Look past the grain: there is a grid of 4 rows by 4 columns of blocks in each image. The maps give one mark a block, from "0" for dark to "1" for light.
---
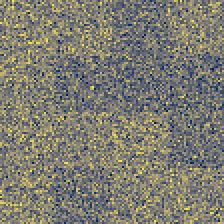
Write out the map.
1 1 0 1
1 0 0 0
1 1 1 0
1 0 1 1
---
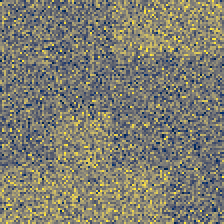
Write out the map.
0 0 1 1
0 0 0 0
0 1 0 0
1 1 1 0
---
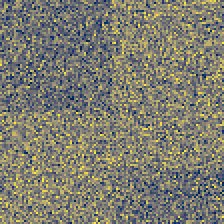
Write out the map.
0 0 1 1
0 0 1 1
1 1 1 1
1 1 0 0
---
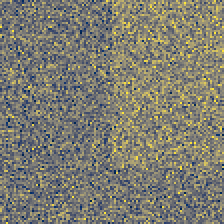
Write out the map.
0 0 1 1
0 0 1 1
0 0 1 1
0 0 0 0
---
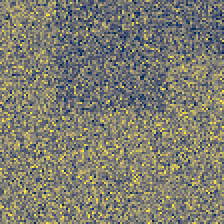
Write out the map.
1 0 0 0
1 0 0 1
1 1 1 1
1 1 1 1
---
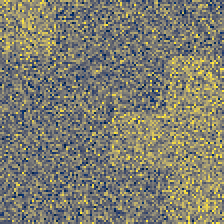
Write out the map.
1 0 0 0
0 0 0 1
0 0 1 1
0 0 0 1
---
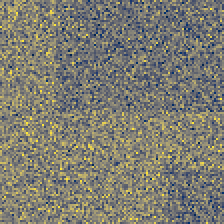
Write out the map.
1 0 0 0
1 0 0 0
1 1 1 1
1 1 1 0
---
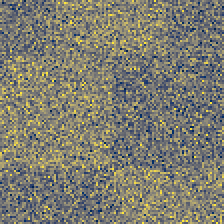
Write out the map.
0 1 1 0
1 1 0 0
1 1 0 0
0 0 1 1
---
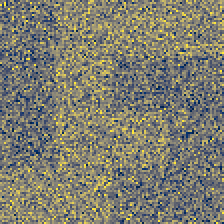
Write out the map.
0 1 1 1
0 1 0 0
0 1 1 0
1 1 0 0
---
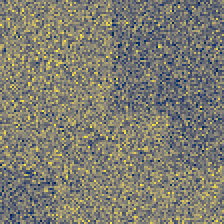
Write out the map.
1 1 0 0
1 1 0 0
1 1 1 0
0 1 1 1
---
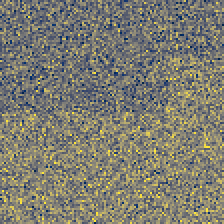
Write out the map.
0 0 0 0
0 0 0 1
1 1 1 1
1 1 1 1
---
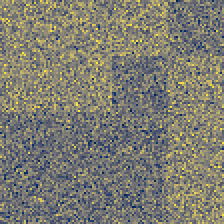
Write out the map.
1 1 1 0
1 1 0 1
0 0 0 1
0 0 0 1
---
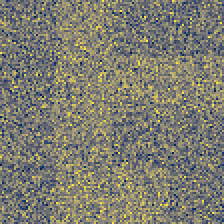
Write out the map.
0 1 0 0
0 1 1 1
0 1 0 0
0 1 1 0
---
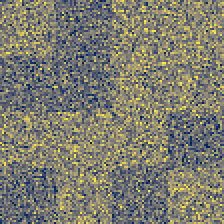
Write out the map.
1 0 1 1
0 0 1 1
1 1 1 0
0 1 0 1
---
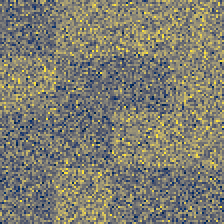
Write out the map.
0 1 1 1
1 0 0 1
0 0 1 1
0 1 0 0
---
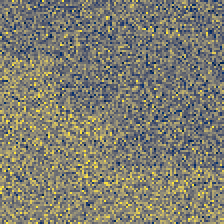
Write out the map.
0 0 0 0
1 0 0 0
1 1 0 0
1 1 1 1
